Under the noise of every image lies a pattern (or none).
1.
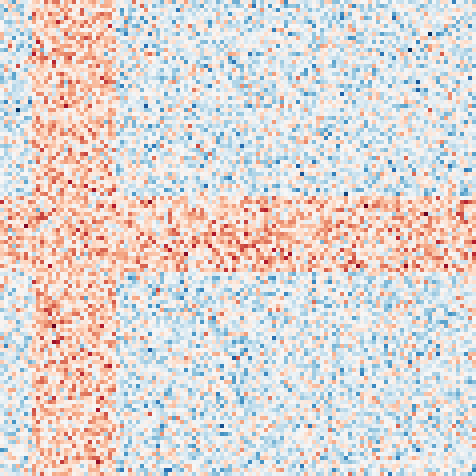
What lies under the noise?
bands of rows crossing bands of columns
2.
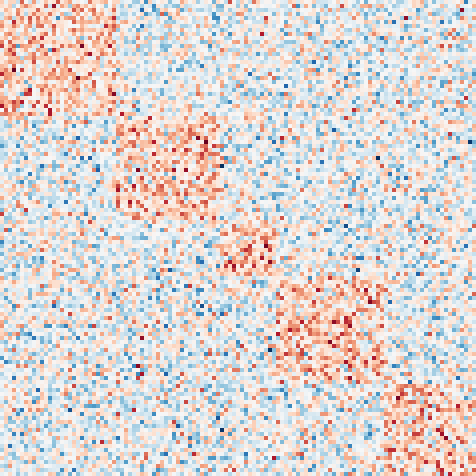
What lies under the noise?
blocks along the diagonal
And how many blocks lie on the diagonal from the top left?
5
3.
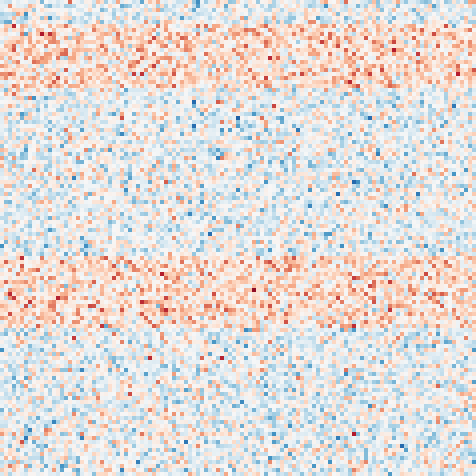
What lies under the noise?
bands of rows
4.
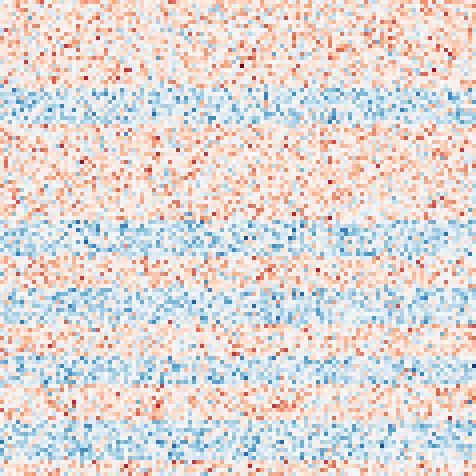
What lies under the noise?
bands of rows
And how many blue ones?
5
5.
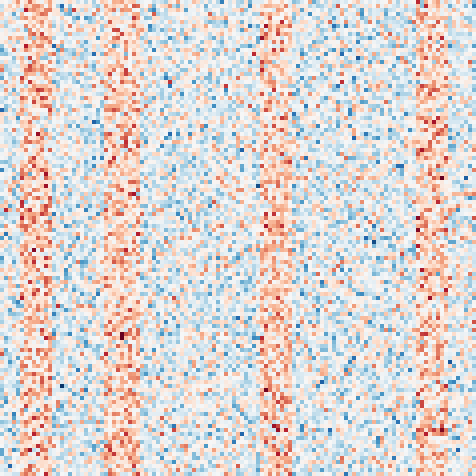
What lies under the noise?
bands of columns
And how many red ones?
4
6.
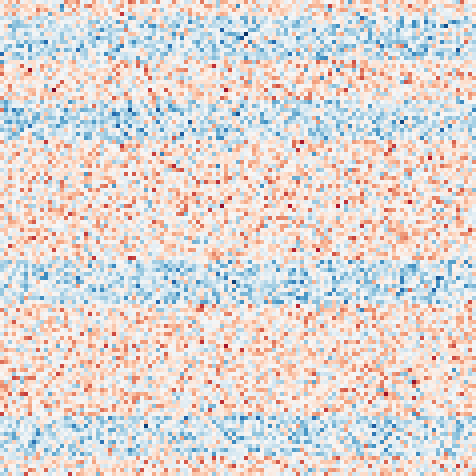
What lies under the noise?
bands of rows
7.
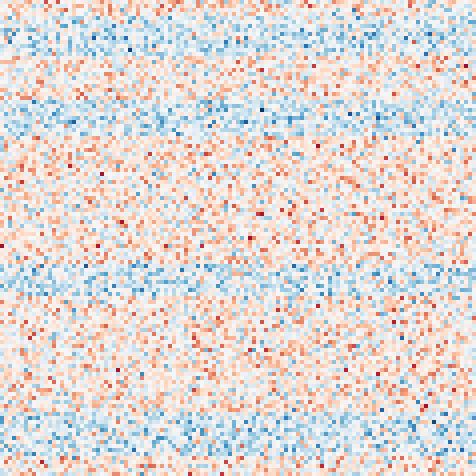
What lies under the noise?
bands of rows
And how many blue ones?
4
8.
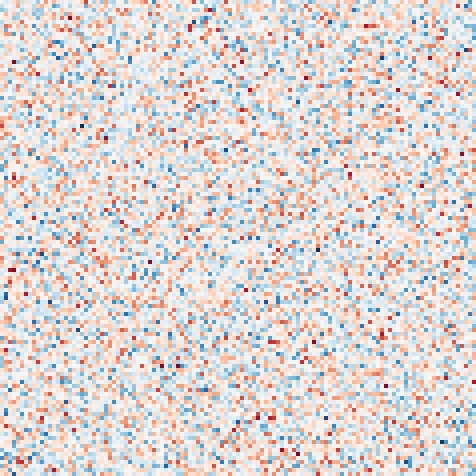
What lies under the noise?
only noise
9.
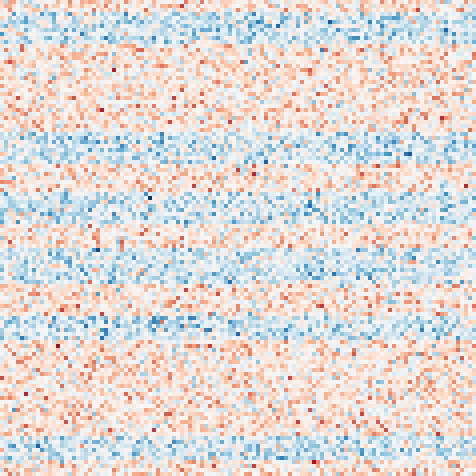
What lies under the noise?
bands of rows
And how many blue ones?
6
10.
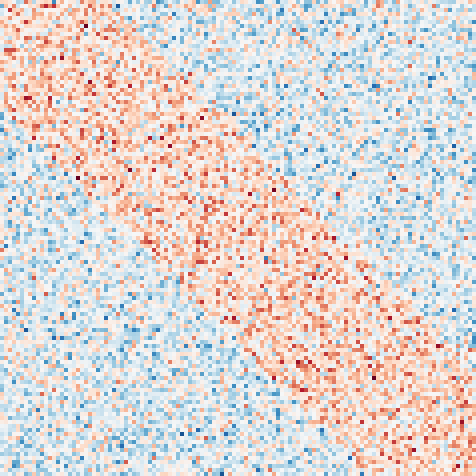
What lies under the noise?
a diagonal band
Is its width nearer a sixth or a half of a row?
a half
